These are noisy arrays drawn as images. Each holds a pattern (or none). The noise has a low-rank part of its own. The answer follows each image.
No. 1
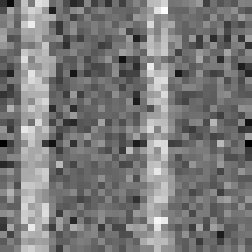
bands of columns
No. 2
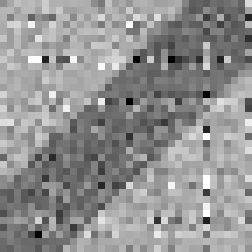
a diagonal band
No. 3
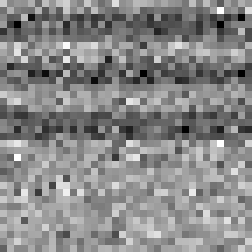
bands of rows
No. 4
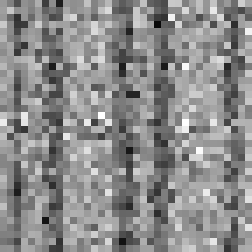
bands of columns
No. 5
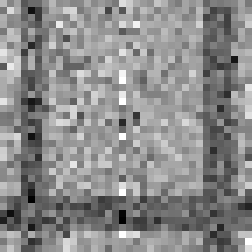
bands of rows crossing bands of columns
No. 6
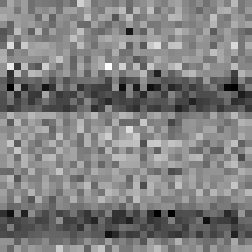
bands of rows
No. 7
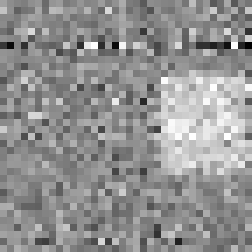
one block
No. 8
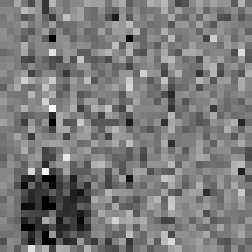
one block
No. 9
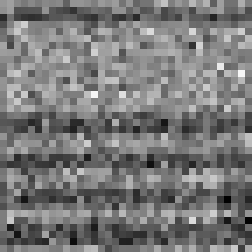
bands of rows
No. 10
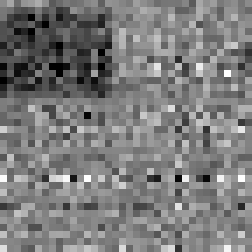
one block
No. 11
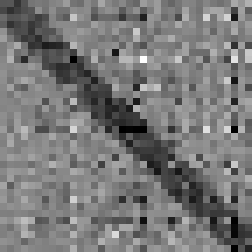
a diagonal band
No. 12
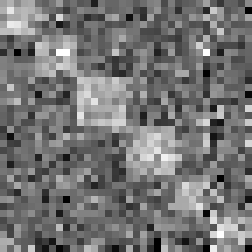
blocks along the diagonal
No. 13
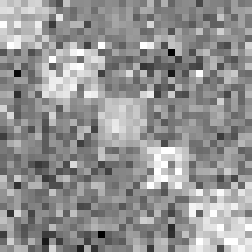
blocks along the diagonal
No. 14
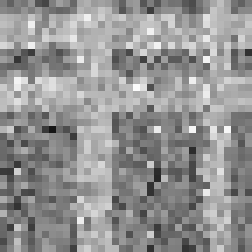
bands of rows crossing bands of columns
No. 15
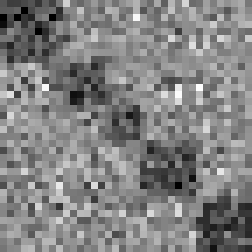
blocks along the diagonal
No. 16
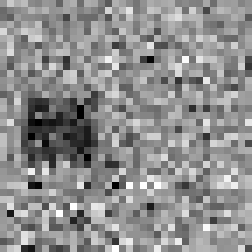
one block
